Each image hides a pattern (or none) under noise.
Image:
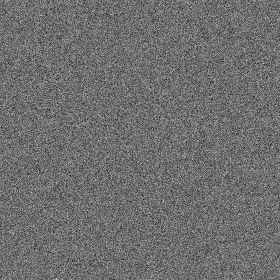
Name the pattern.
only noise
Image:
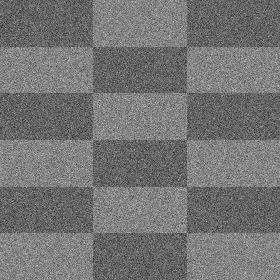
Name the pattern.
a checkerboard
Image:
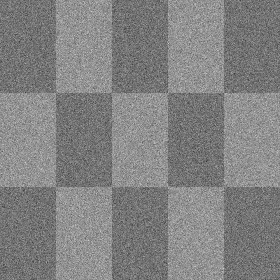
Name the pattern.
a checkerboard
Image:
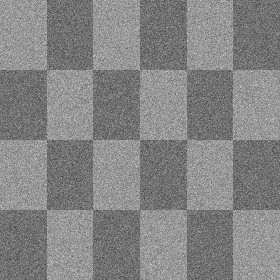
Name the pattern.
a checkerboard
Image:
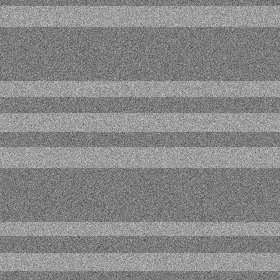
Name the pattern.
bands of rows
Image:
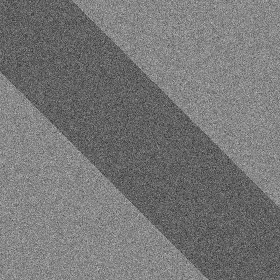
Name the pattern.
a diagonal band
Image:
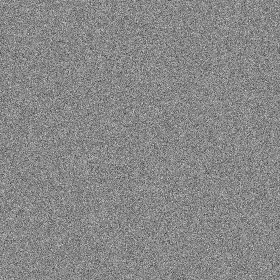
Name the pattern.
only noise
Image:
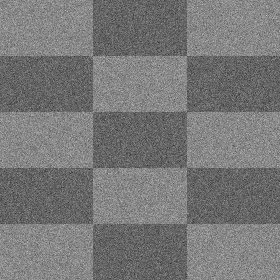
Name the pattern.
a checkerboard
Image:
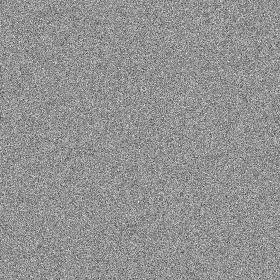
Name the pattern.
only noise
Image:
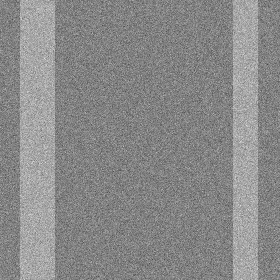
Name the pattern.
bands of columns
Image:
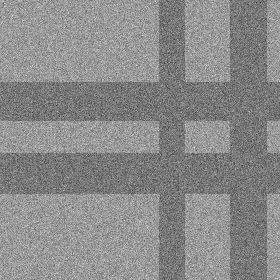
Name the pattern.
bands of rows crossing bands of columns
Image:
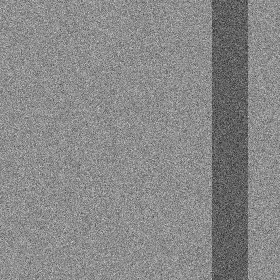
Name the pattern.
one band of columns
